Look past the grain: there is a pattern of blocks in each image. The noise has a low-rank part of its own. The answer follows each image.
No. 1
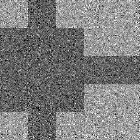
top and bottom mirror each other
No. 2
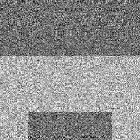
left and right mirror each other
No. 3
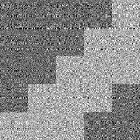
mirrored about the diagonal from the top left
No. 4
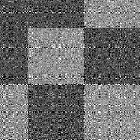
mirrored about the diagonal from the top left
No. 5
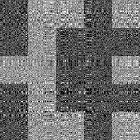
top and bottom mirror each other
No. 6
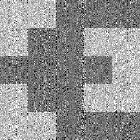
top and bottom mirror each other
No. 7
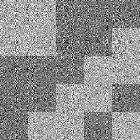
mirrored about the diagonal from the top left
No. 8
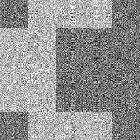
top and bottom mirror each other
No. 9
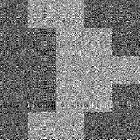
top and bottom mirror each other
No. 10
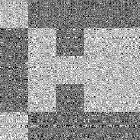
top and bottom mirror each other
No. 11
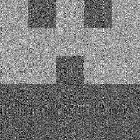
left and right mirror each other
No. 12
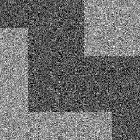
mirrored about the diagonal from the bottom left
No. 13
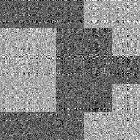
top and bottom mirror each other
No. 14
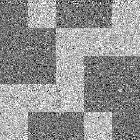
the same after a half turn
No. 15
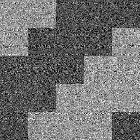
mirrored about the diagonal from the top left
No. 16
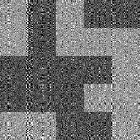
no symmetry
